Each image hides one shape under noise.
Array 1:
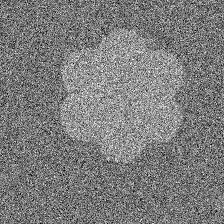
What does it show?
light flower
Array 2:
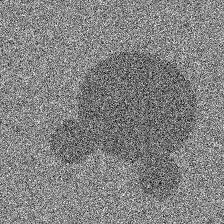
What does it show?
dark bear's head
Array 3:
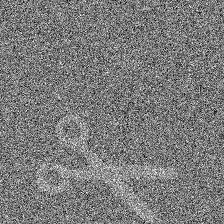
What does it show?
light pair of scissors
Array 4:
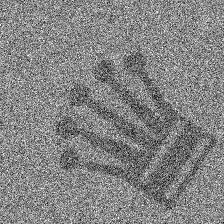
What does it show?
dark chess queen
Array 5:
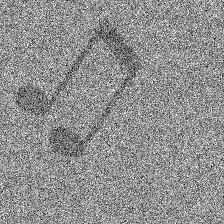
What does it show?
dark pair of musical notes
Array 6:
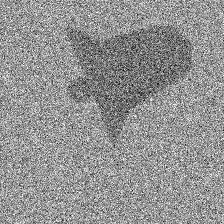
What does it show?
dark bell
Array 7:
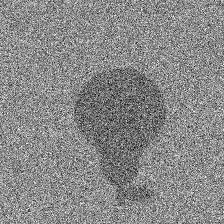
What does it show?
dark pear
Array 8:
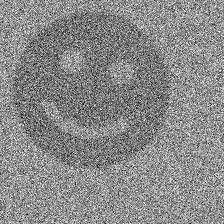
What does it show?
dark smiling face
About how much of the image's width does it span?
two thirds
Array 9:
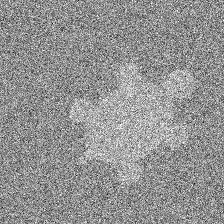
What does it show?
light turtle
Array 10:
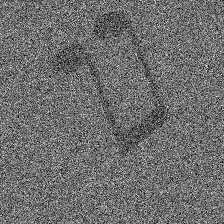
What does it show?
dark pair of musical notes
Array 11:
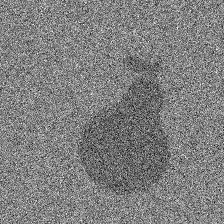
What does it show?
dark pear
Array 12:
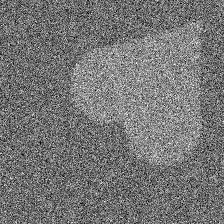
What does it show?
light heart
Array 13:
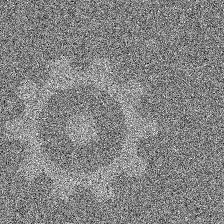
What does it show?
light gear
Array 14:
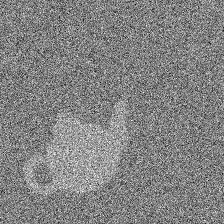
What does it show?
light teapot
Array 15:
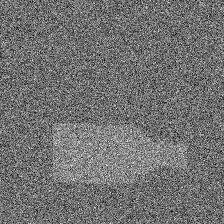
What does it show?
light bottle
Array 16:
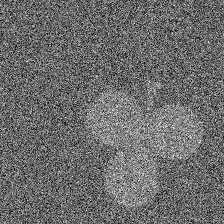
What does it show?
light club
